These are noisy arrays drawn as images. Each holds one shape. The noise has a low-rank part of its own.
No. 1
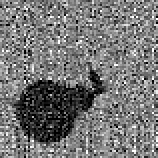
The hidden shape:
pear
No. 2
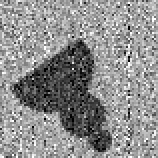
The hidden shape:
chess pawn
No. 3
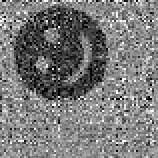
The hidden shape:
smiling face
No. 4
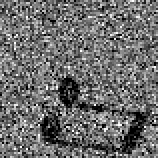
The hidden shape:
pair of musical notes
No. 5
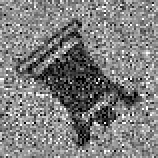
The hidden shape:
chess rook
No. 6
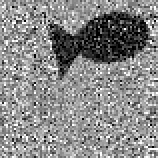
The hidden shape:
fish
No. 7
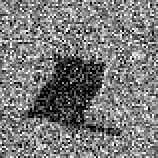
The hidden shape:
flag
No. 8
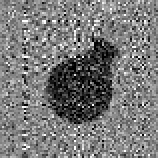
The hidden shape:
light bulb
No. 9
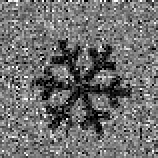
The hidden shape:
snowflake
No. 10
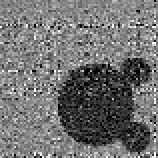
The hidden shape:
bear's head
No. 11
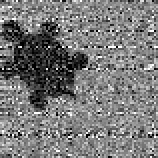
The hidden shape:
turtle
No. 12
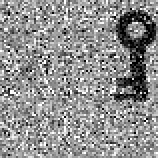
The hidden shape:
key
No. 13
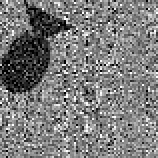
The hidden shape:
fish
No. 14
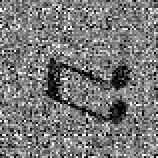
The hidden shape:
pair of musical notes
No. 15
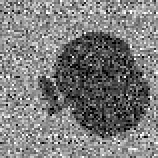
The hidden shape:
apple
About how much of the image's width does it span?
two thirds
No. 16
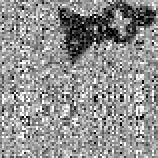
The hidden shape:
chess bishop
